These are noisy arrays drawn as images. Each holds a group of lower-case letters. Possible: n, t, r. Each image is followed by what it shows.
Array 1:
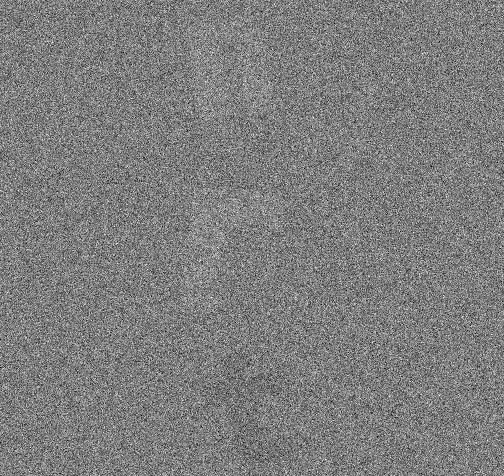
top middle: light n; centre: light r; bottom middle: dark t
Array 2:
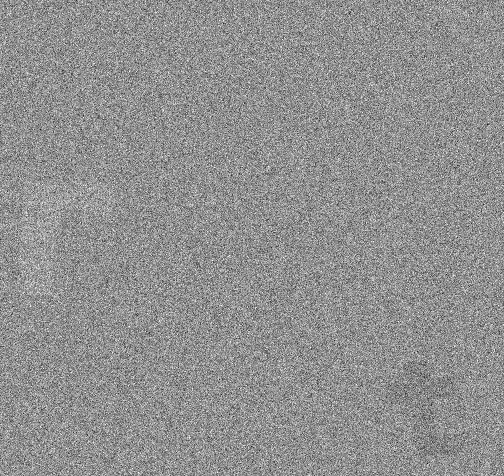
middle left: light r; bottom right: dark t
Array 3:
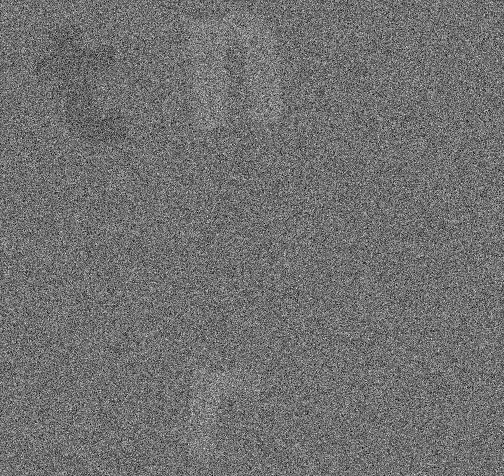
top left: dark t; top middle: light n; bottom middle: light r
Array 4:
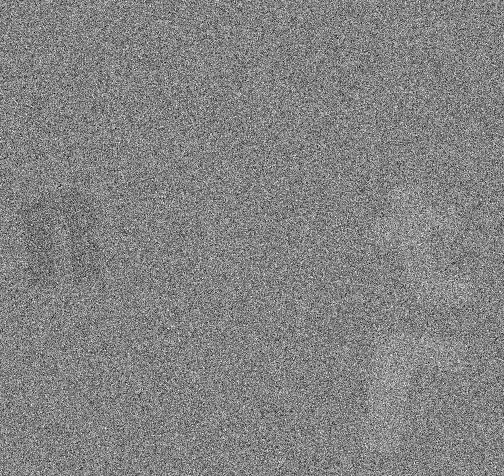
middle left: dark n; middle right: light t; bottom right: light r
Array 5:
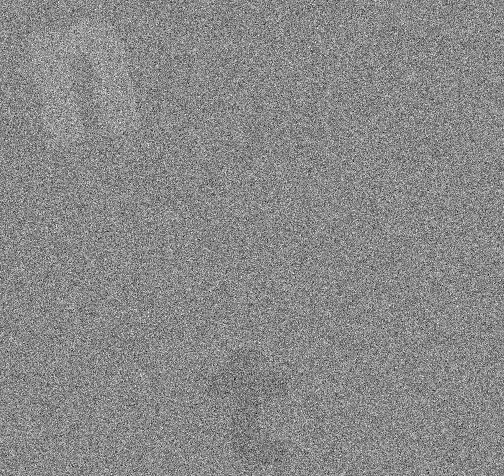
top left: light n; bottom middle: dark t
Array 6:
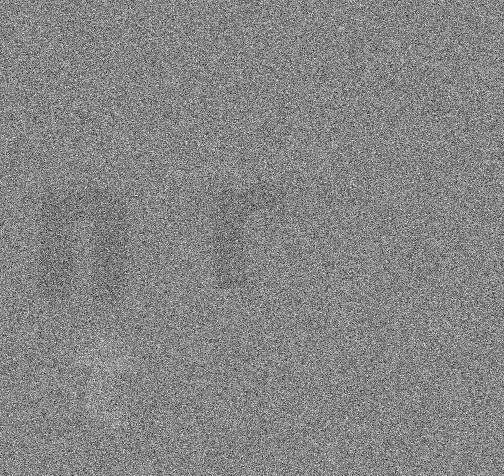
middle left: dark n; centre: dark r; bottom left: light t
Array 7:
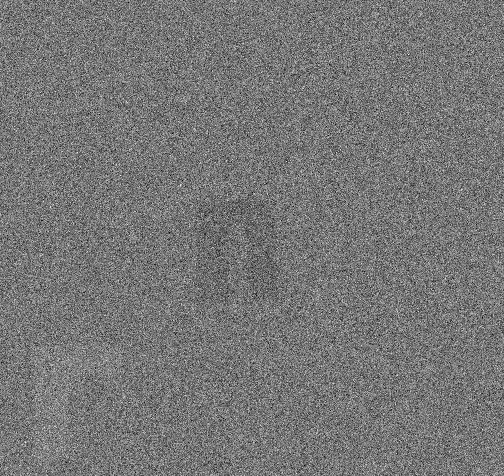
centre: dark n; bottom left: light r
